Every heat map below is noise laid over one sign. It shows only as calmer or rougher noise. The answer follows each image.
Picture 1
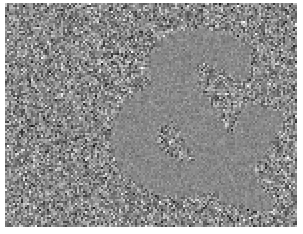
calm ampersand
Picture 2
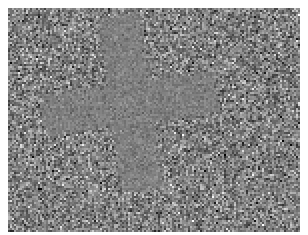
calm plus sign
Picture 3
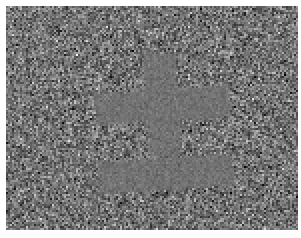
calm plus-minus sign
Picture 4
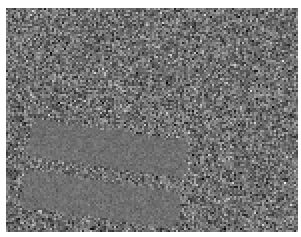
calm equals sign
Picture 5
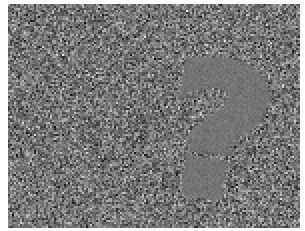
calm question mark
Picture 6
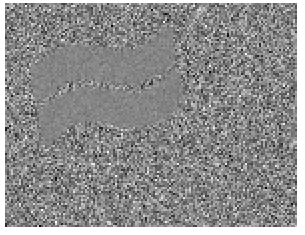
calm approximately sign
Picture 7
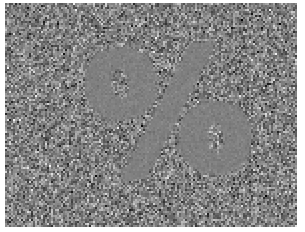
calm percent sign
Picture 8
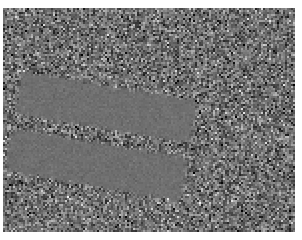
calm equals sign
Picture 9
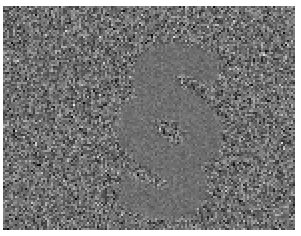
calm section sign
